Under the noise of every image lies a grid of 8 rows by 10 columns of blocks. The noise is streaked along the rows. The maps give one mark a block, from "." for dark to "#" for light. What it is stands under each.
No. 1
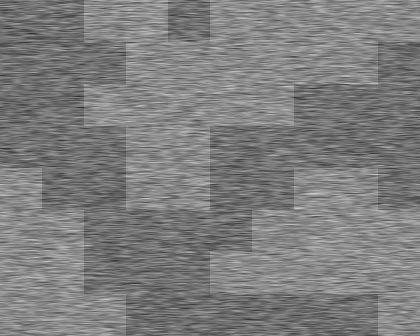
. . # # . # # # # #
. . . # # # # # # .
. . # # # # # . . .
. . . # # . . . . .
# . . # # . . # # .
# # . . . . # # # #
# # . . . # # # # #
# # # . . . . . . #
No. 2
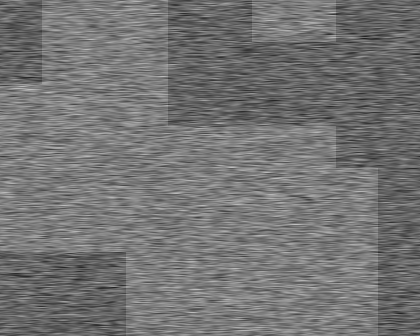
. # # # . . # # . .
. # # # . . . . . .
# # # # . . . . . .
# # # # # # # # . .
# # # # # # # # # .
# # # # # # # # # .
. . . # # # # # # .
. . . # # # # # # .
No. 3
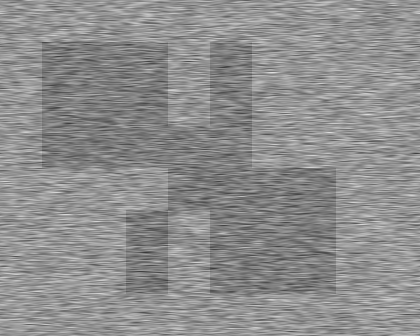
# # # # # # # # # #
# . . . # . # # # #
# . . . # . # # # #
# . . . . . # # # #
# # # # . . . . # #
# # # . # . . . # #
# # # . # . . . # #
# # # # # # # # # #
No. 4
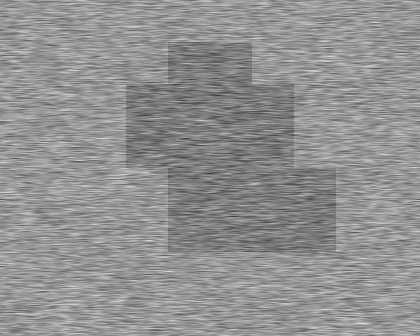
# # # # # # # # # #
# # # # . . # # # #
# # # . . . . # # #
# # # . . . . # # #
# # # # . . . . # #
# # # # . . . . # #
# # # # # # # # # #
# # # # # # # # # #
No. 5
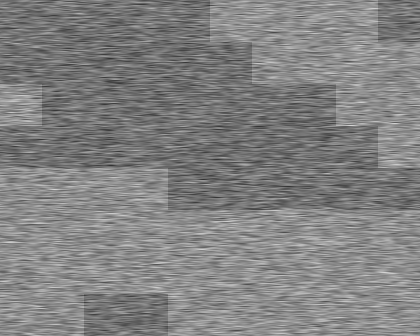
. . . . . # # # # .
. . . . . . # # # #
# . . . . . . . # #
. . . . . . . . . #
# # # # . . . . . .
# # # # # # # # # #
# # # # # # # # # #
# # . . # # # # # #
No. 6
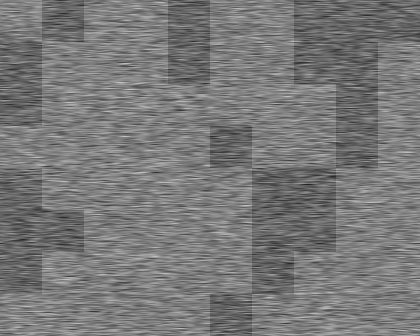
# . # # . # # . . .
. # # # . # # . . #
. # # # # # # # . #
# # # # # . # # . #
. # # # # # . . # #
. . # # # # . . # #
. # # # # # . # # #
# # # # # . # # # #
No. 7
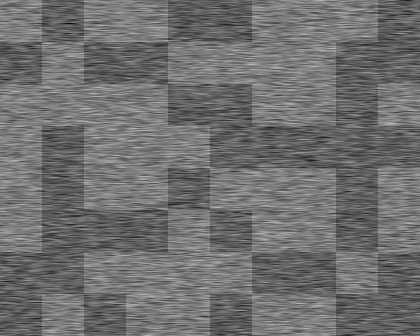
# . # # . . # # # .
. # . . # # # # . .
# # # # . . # # . #
# . # # # . . . . .
# . # # . # # # . #
# . . . # . # # . #
. . # # # # . . # .
. # . # # . # # . .
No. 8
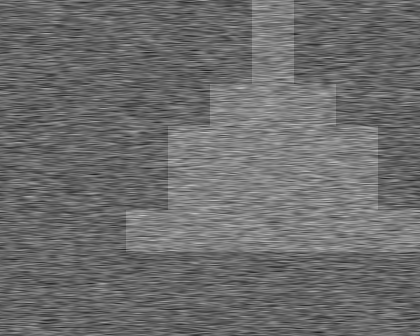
. . . . . . # . . .
. . . . . . # . . .
. . . . . # # # . .
. . . . # # # # # .
. . . . # # # # # .
. . . # # # # # # #
. . . . . . . . . .
. . . . . . . . . .
